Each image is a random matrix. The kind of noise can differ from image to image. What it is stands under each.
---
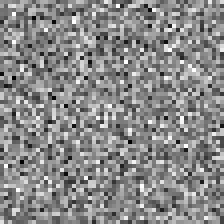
independent entries
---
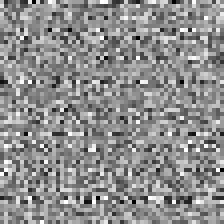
rows of uneven size
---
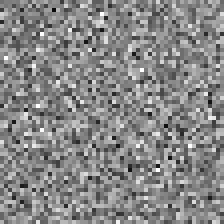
independent entries
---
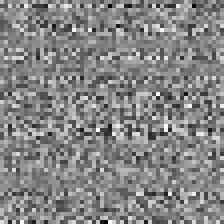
rows of uneven size
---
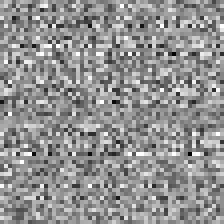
rows of uneven size
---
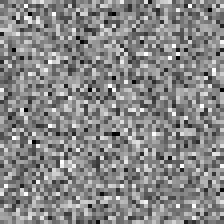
independent entries
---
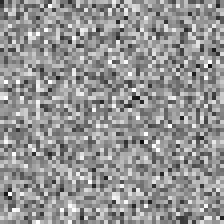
independent entries
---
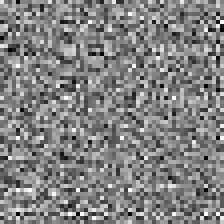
low rank plus noise
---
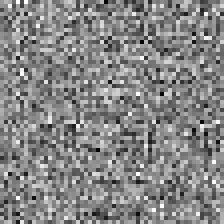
low rank plus noise
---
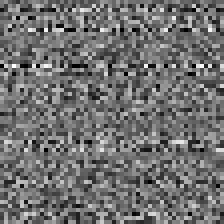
rows of uneven size
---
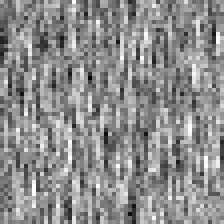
streaked along the columns
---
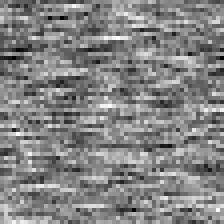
streaked along the rows
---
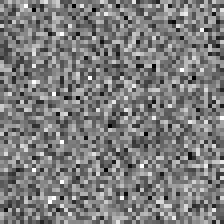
independent entries
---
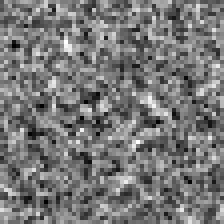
blotchy
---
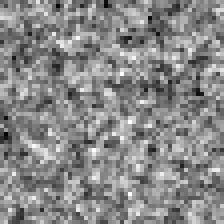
blotchy
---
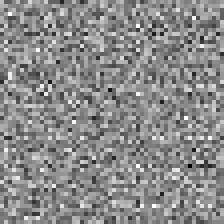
low rank plus noise
